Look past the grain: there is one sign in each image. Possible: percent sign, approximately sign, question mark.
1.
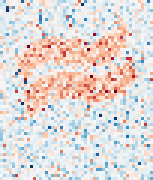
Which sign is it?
approximately sign
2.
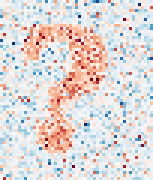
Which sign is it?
question mark
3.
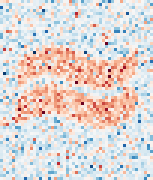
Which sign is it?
approximately sign
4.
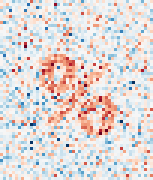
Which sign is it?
percent sign
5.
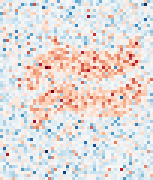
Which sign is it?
approximately sign
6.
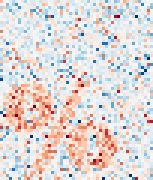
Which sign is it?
percent sign
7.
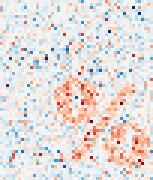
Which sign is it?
percent sign
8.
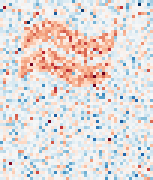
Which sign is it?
approximately sign
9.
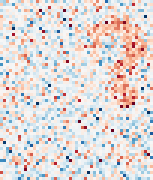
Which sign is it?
question mark
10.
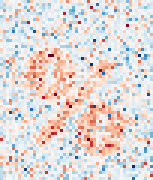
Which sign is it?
percent sign
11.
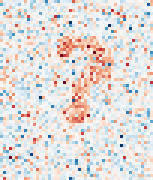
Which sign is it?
question mark
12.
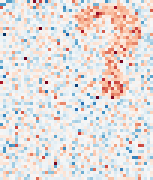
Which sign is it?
question mark
